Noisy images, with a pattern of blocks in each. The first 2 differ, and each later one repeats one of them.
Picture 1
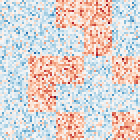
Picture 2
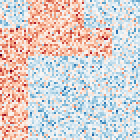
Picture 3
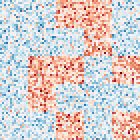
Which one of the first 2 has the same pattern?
1
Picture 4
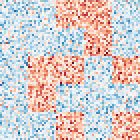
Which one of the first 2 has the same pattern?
1
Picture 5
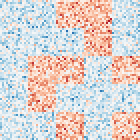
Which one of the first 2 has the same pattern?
1
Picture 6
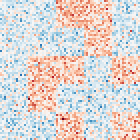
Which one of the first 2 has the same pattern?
1
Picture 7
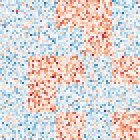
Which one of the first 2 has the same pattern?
1
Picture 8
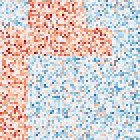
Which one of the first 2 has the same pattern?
2
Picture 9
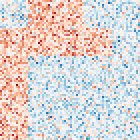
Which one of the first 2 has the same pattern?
2
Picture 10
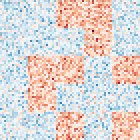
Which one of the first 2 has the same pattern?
1
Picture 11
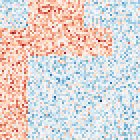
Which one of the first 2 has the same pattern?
2
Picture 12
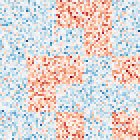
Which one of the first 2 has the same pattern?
1
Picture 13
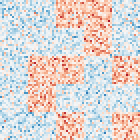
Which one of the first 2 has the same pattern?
1
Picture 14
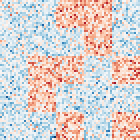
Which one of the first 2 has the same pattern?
1
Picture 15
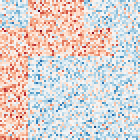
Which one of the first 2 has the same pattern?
2
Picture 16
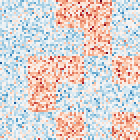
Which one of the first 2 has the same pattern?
1
